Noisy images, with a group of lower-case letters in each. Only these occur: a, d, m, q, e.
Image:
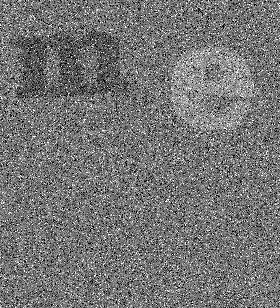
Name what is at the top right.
e
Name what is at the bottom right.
nothing
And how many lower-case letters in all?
2
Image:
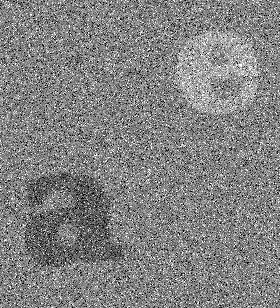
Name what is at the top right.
e
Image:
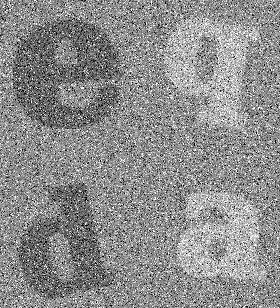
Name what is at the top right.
q
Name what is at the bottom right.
a
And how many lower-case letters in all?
4
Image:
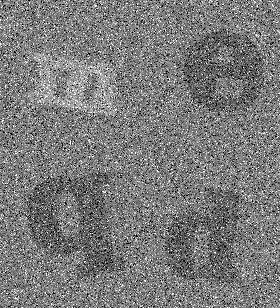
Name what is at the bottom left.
q
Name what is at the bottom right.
d
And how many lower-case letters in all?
4
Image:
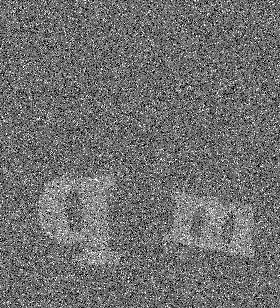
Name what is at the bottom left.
q
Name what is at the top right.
nothing
